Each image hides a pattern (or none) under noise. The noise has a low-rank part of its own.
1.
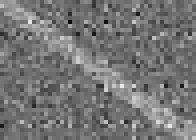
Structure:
a diagonal band
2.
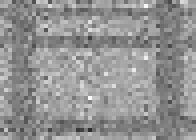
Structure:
bands of rows crossing bands of columns
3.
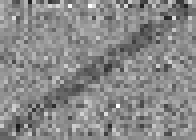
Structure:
a diagonal band
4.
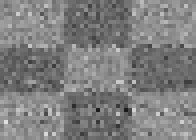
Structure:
a checkerboard
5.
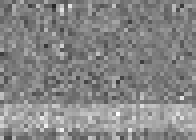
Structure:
one band of rows
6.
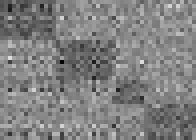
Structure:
blocks along the diagonal
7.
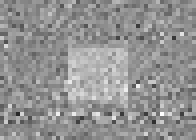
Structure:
one block
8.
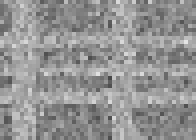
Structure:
bands of rows crossing bands of columns
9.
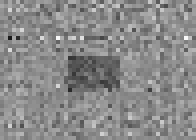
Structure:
one block
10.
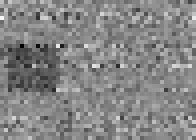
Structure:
one block
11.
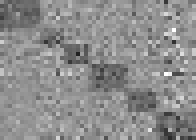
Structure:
blocks along the diagonal
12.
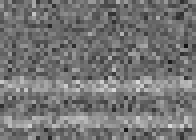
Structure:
bands of rows
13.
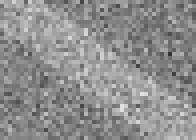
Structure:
a diagonal band
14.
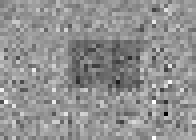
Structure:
one block
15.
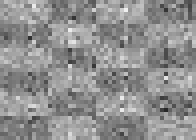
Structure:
a checkerboard
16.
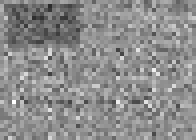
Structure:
one block
